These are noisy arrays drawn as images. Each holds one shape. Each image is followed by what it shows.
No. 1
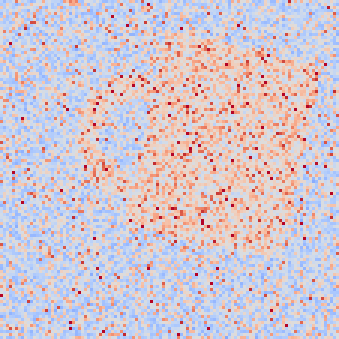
cup
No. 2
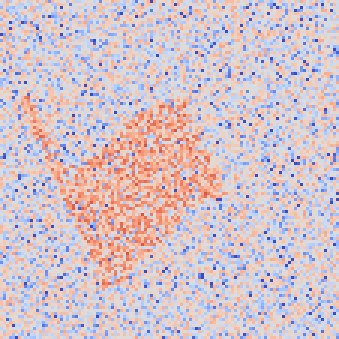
flag
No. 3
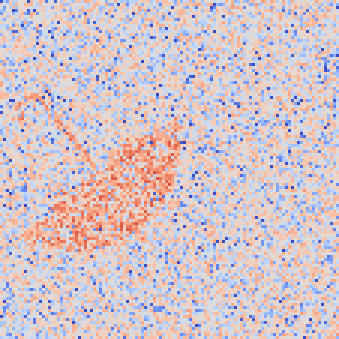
umbrella
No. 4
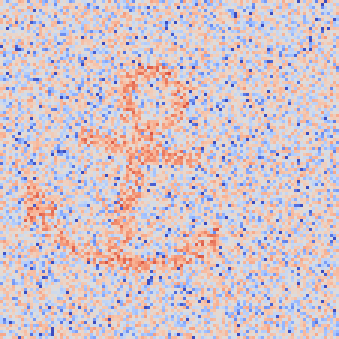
anchor
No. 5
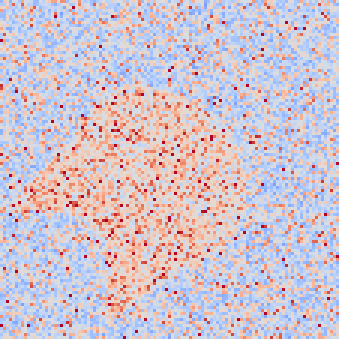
cat's head
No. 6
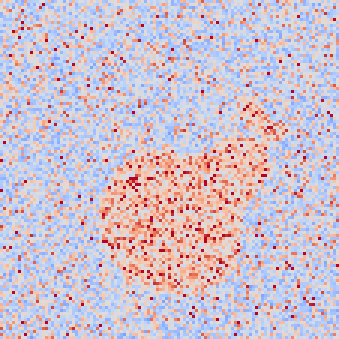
pear
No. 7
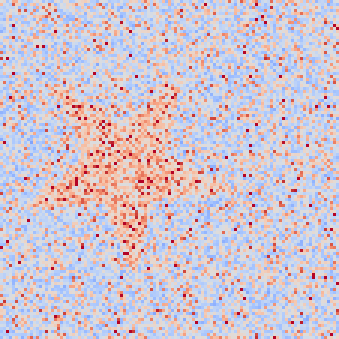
star
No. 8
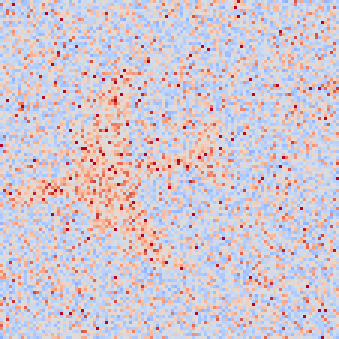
airplane
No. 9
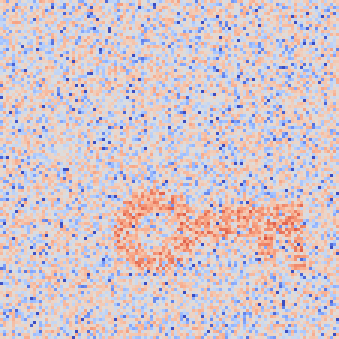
key
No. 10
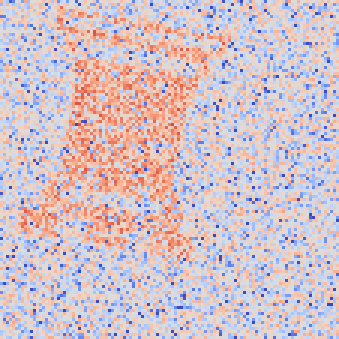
chess rook
